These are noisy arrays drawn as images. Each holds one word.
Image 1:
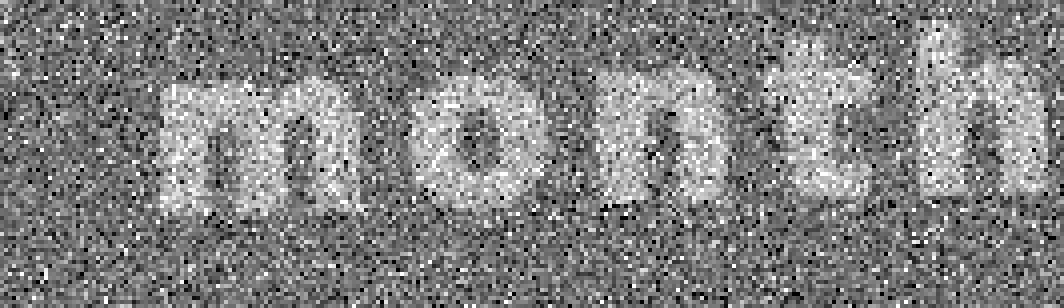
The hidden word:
month
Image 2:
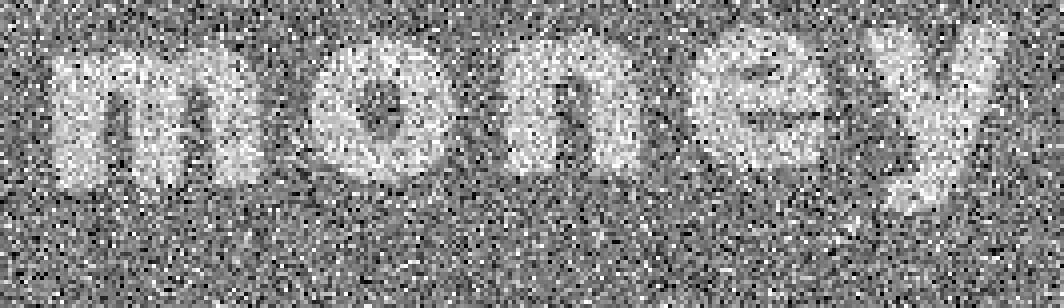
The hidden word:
money
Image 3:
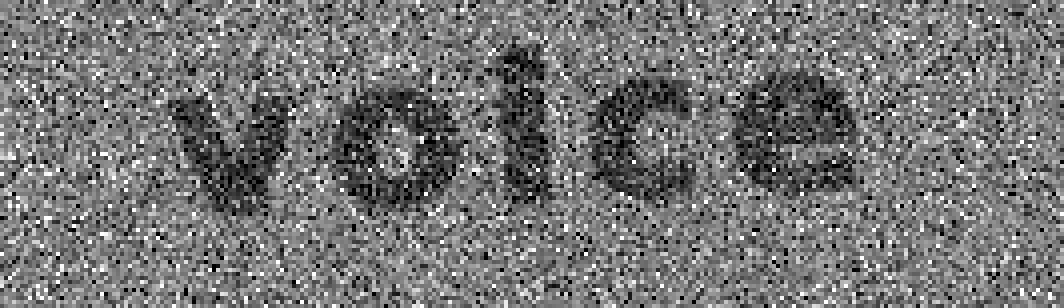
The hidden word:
voice
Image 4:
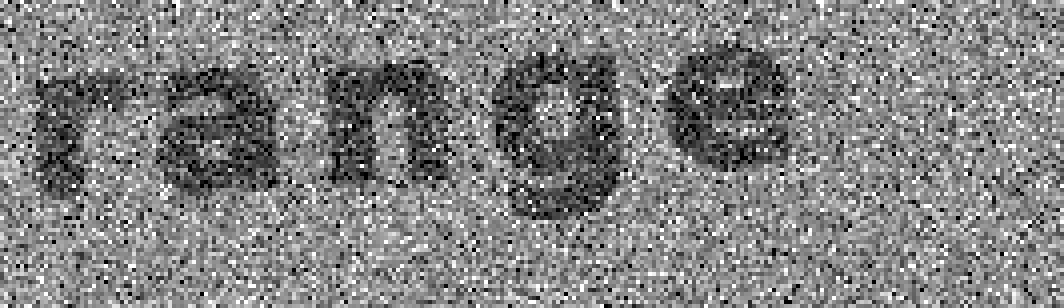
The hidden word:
range
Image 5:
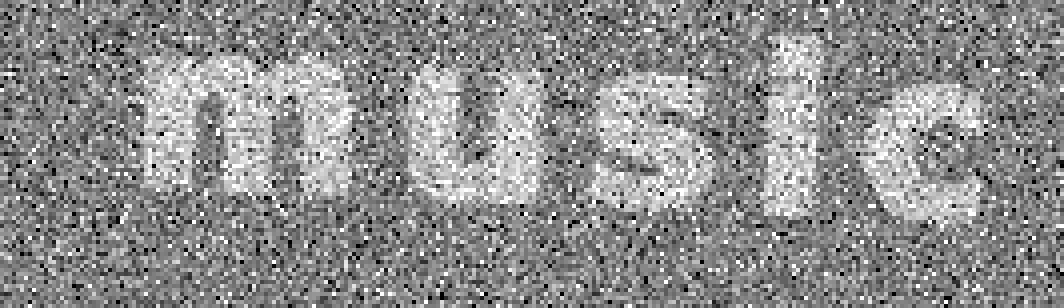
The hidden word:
music
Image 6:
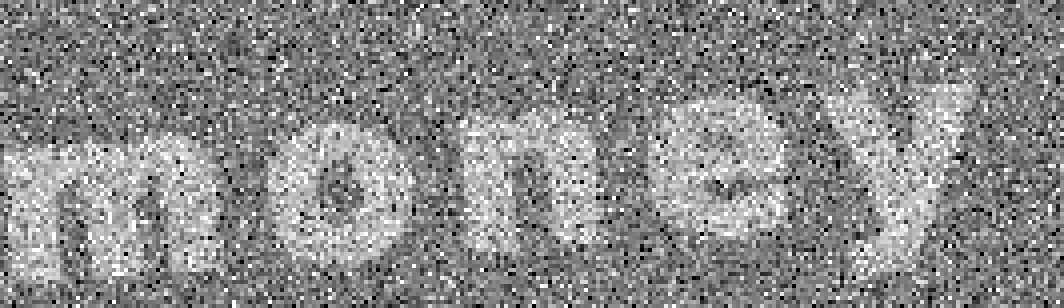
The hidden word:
money
